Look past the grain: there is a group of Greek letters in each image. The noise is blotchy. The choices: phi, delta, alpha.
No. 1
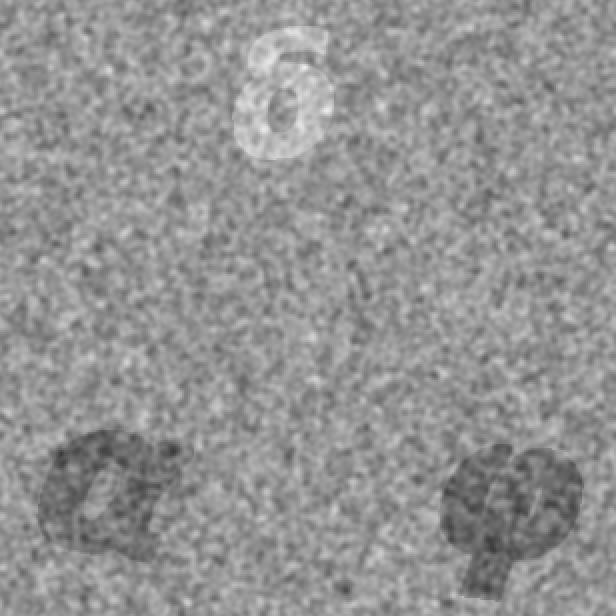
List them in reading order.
top middle: light delta; bottom left: dark alpha; bottom right: dark phi
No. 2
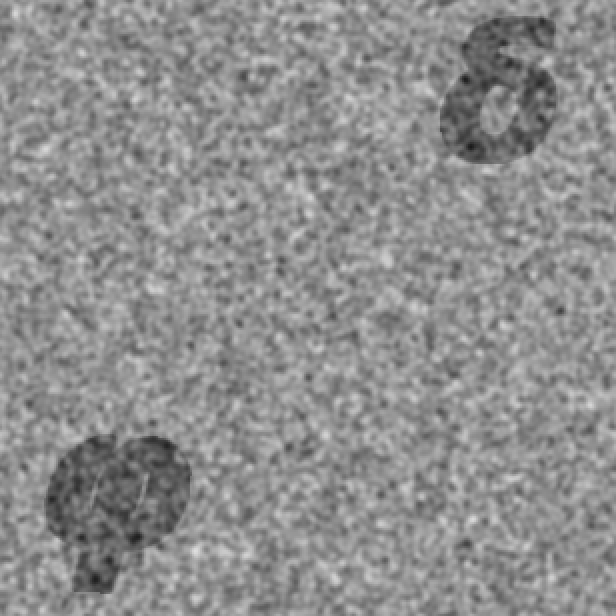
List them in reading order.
top right: dark delta; bottom left: dark phi
